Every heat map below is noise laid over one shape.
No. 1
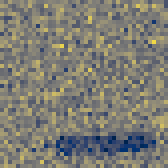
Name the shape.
bar
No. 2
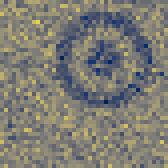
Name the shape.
bullseye
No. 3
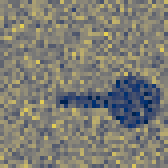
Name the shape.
lollipop
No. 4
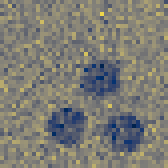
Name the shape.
three dots
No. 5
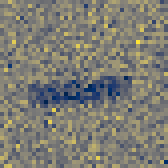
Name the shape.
bar
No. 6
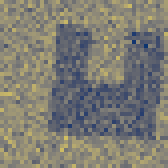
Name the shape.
square with a notch
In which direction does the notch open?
up
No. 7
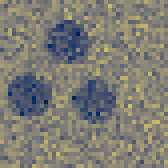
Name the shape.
three dots
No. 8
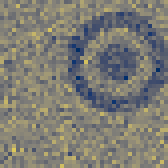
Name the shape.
bullseye
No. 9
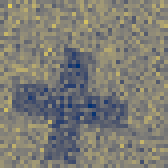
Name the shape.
cross
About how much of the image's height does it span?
two thirds
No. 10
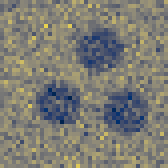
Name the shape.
three dots
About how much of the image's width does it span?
two thirds
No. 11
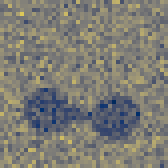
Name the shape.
dumbbell
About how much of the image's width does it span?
two thirds
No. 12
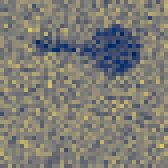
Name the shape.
lollipop
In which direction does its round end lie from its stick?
right
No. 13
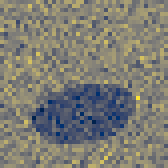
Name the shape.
ellipse
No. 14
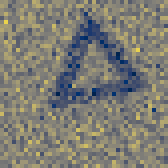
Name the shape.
triangle frame
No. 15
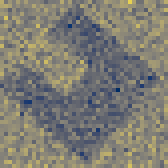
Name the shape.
square with a notch
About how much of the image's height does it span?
nearly all
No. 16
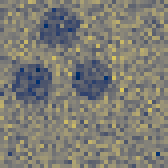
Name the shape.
three dots
